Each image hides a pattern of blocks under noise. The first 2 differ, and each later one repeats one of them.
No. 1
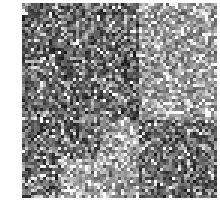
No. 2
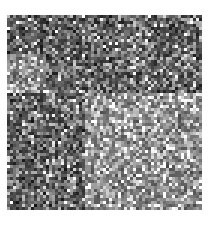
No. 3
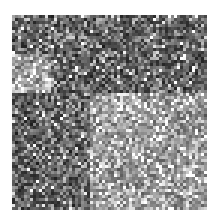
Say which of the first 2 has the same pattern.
2
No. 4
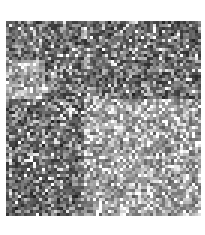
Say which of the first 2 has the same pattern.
2
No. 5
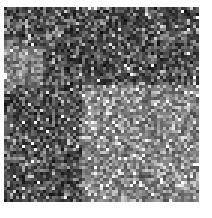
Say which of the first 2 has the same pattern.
2
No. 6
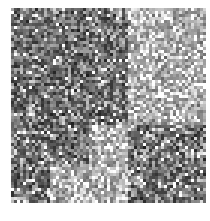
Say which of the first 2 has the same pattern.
1
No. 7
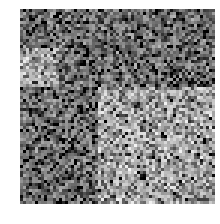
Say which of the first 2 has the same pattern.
2
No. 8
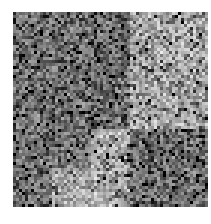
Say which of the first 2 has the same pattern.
1
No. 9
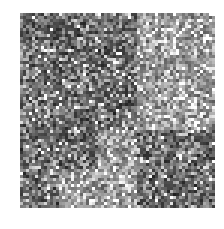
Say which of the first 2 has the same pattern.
1
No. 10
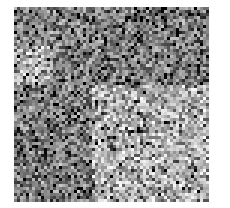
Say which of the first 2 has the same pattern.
2
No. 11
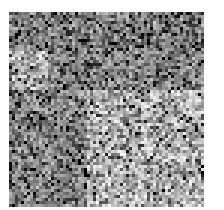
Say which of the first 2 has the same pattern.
2
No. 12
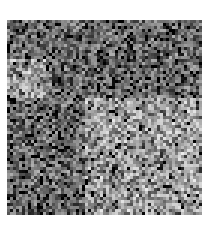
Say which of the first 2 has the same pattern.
2
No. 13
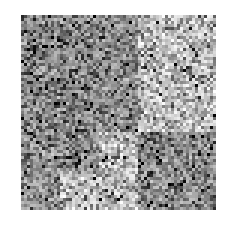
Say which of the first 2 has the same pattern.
1
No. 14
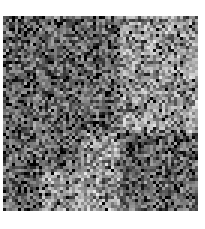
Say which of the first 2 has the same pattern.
1
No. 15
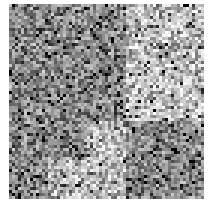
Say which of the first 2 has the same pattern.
1
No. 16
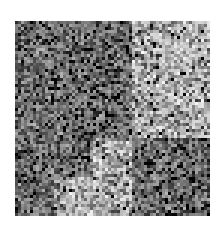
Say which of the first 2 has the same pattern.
1
